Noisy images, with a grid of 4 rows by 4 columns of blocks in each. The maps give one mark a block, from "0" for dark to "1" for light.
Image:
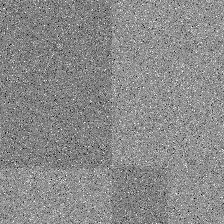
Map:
0 0 1 1
0 0 1 1
0 0 1 1
1 1 0 1
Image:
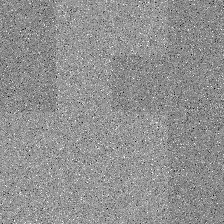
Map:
0 1 1 0
0 1 0 0
1 1 1 0
1 1 1 0
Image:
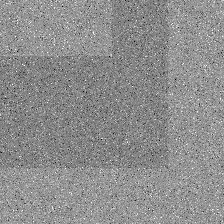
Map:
1 1 0 1
0 0 0 1
0 0 0 1
1 1 1 1
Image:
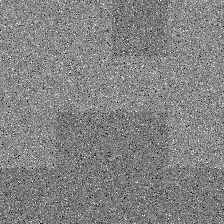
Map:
1 1 0 1
1 1 1 1
1 0 0 1
0 0 0 0
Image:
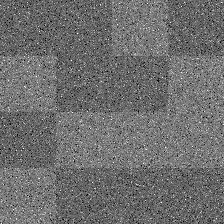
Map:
0 0 1 0
1 0 0 1
0 1 1 1
1 0 0 0
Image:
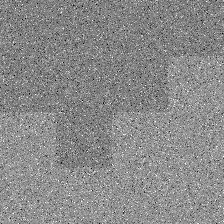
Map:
0 0 0 0
0 0 0 1
1 0 1 1
1 1 1 1
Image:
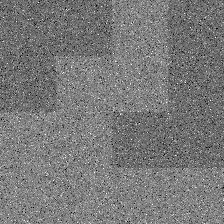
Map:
0 0 1 0
0 1 1 0
1 1 0 0
1 1 1 1
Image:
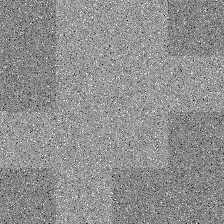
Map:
0 1 1 0
0 1 1 1
1 1 1 0
0 1 0 0
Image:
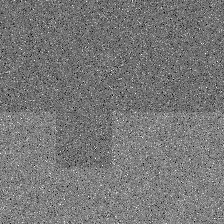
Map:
0 0 0 0
0 0 0 0
1 0 1 1
1 1 1 1
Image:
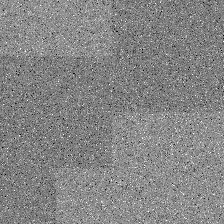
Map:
1 1 0 0
0 0 0 0
0 0 1 1
0 1 1 1
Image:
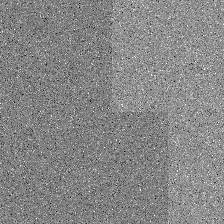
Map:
0 0 1 1
0 0 1 1
0 0 0 1
0 0 0 1
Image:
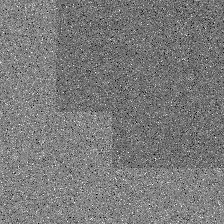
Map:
1 0 0 0
1 0 0 0
1 1 0 0
1 1 1 1
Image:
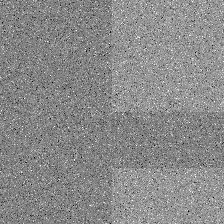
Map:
0 0 1 1
0 0 1 1
0 0 0 0
0 0 1 1
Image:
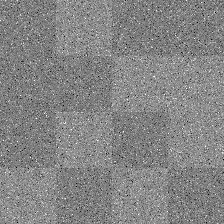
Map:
0 1 0 0
0 0 1 1
0 1 0 1
1 0 1 0
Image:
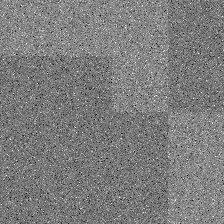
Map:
1 1 1 0
0 0 1 0
0 0 0 1
0 0 0 1
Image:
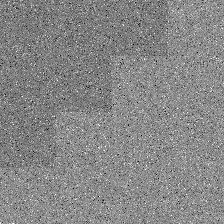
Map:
0 0 0 1
0 0 1 1
0 1 1 1
1 1 1 1
